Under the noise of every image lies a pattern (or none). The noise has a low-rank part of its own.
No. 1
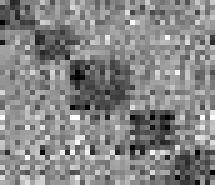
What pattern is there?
blocks along the diagonal
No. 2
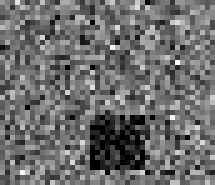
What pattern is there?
one block
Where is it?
bottom middle
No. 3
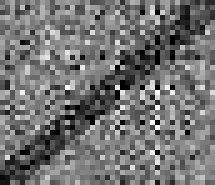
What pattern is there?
a diagonal band
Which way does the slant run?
bottom left to top right
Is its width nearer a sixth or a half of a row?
a sixth
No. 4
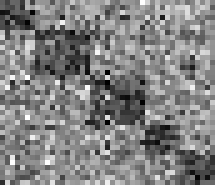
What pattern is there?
blocks along the diagonal
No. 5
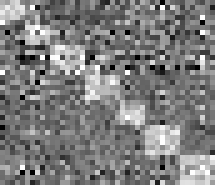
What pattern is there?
blocks along the diagonal
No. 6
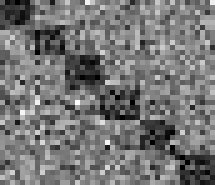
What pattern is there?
blocks along the diagonal
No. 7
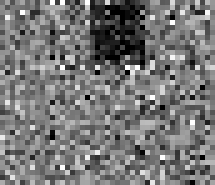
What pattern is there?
one block
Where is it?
top middle
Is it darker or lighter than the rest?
darker
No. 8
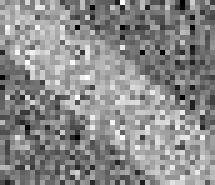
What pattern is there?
a diagonal band
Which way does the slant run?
top left to bottom right
